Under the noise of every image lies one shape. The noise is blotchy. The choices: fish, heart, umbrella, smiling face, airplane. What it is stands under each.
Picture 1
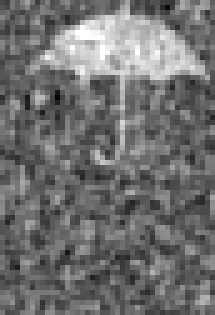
umbrella
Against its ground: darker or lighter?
lighter
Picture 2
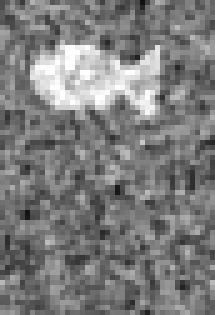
fish
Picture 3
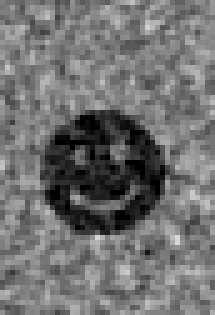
smiling face
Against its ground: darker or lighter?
darker
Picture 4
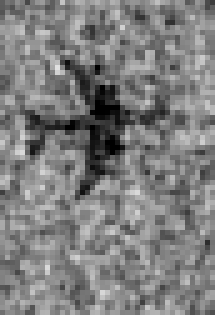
airplane
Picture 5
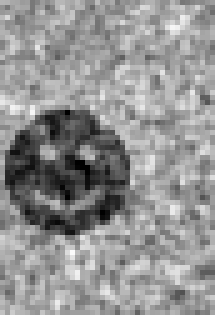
smiling face
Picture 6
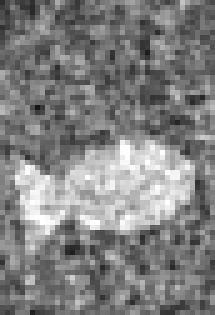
fish
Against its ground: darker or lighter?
lighter
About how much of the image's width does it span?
nearly all
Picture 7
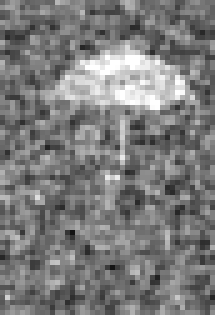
umbrella
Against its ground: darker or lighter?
lighter
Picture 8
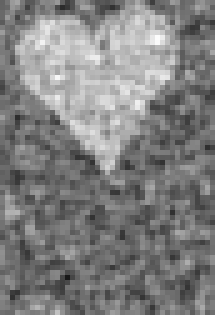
heart
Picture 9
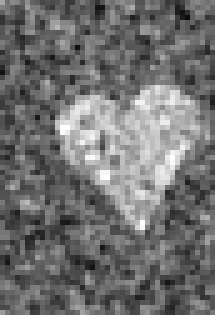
heart
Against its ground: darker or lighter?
lighter
